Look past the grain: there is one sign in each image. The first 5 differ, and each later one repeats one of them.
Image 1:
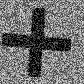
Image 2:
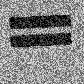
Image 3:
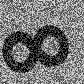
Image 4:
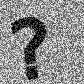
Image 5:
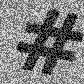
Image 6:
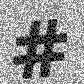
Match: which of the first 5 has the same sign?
5
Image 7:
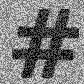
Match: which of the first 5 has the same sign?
5
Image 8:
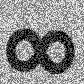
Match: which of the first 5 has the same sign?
3
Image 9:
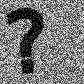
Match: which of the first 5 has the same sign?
4
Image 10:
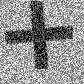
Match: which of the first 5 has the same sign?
1
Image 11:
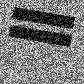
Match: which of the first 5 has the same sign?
2
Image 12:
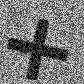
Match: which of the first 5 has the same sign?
1
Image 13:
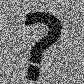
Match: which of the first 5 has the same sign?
4
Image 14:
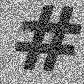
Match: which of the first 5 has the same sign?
5
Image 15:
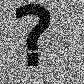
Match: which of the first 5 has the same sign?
4
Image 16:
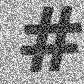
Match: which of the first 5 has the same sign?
5
